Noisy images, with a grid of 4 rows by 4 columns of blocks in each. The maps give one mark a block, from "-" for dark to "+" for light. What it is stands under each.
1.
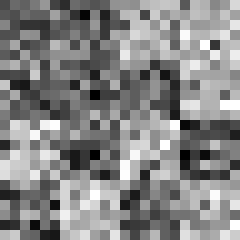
--++
---+
+-+-
-+-+
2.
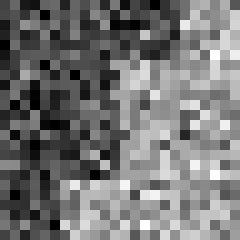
---+
--++
--++
-+++
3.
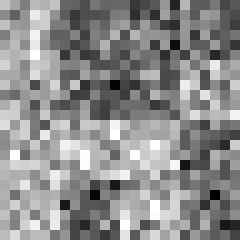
+---
+--+
+++-
+-+-
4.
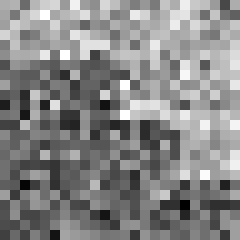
++++
--++
---+
----
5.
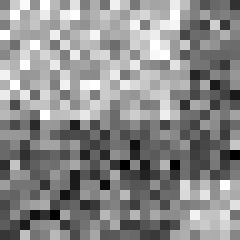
+++-
+++-
----
---+
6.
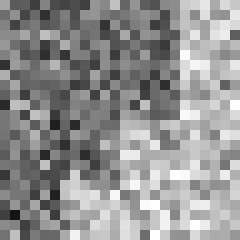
---+
---+
--++
-+++
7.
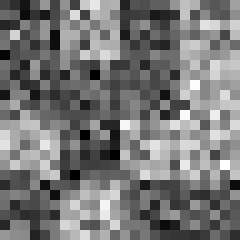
-+-+
---+
+-++
-+--
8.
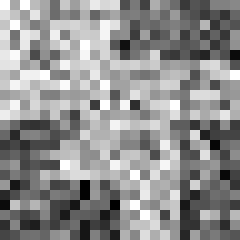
++--
++++
-++-
--+-
